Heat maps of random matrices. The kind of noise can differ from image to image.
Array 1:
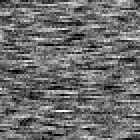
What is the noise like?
streaked along the rows
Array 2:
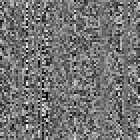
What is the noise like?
columns of uneven size
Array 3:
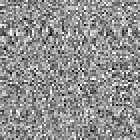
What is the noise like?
low rank plus noise
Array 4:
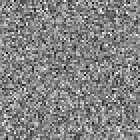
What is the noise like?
independent entries
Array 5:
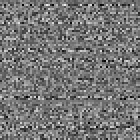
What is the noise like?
rows of uneven size
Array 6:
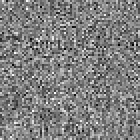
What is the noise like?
low rank plus noise
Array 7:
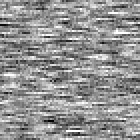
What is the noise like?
streaked along the rows
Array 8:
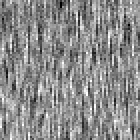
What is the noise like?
streaked along the columns
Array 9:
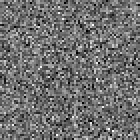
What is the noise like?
independent entries
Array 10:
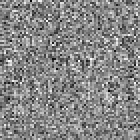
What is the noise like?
low rank plus noise
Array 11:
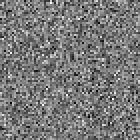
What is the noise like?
independent entries
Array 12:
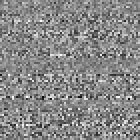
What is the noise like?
rows of uneven size
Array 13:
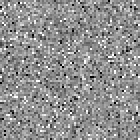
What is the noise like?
heavy tails
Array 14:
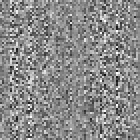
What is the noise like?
columns of uneven size
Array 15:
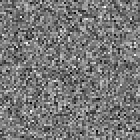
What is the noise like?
independent entries
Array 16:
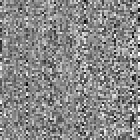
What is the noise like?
columns of uneven size
